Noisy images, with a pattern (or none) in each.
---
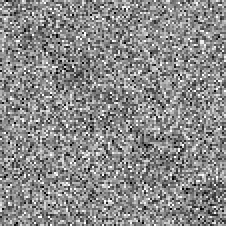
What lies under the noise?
blocks along the diagonal
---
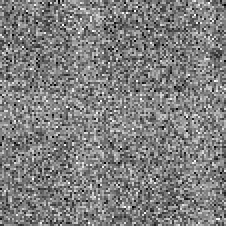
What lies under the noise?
bands of rows crossing bands of columns
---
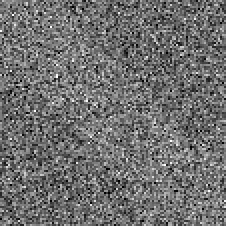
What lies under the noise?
a diagonal band
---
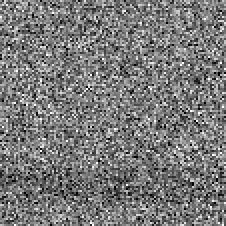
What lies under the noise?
one band of rows
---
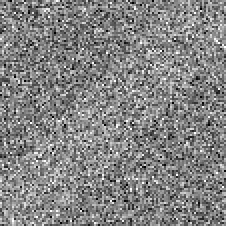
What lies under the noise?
a diagonal band
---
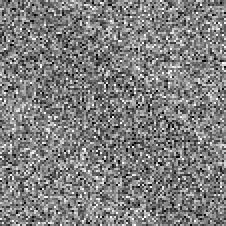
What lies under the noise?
a diagonal band
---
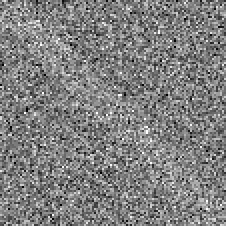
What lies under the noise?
a diagonal band
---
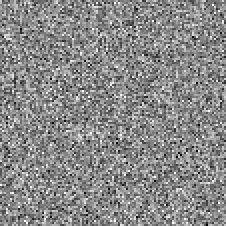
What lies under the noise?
only noise
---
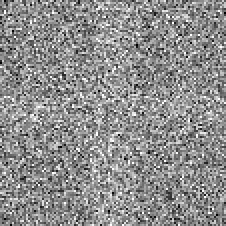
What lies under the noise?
bands of rows crossing bands of columns
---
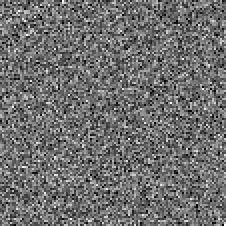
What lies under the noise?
only noise
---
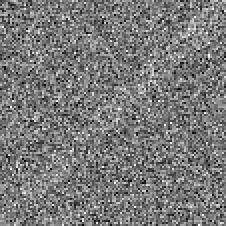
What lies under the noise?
a diagonal band
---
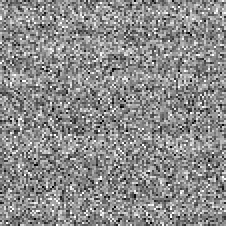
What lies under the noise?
bands of rows
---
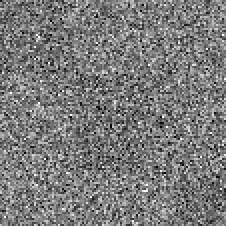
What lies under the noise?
blocks along the diagonal
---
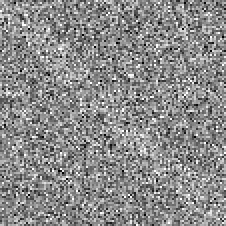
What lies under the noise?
a diagonal band
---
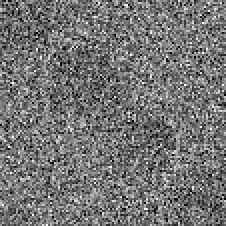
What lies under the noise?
blocks along the diagonal
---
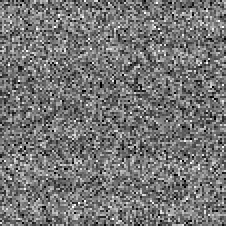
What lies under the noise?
bands of rows
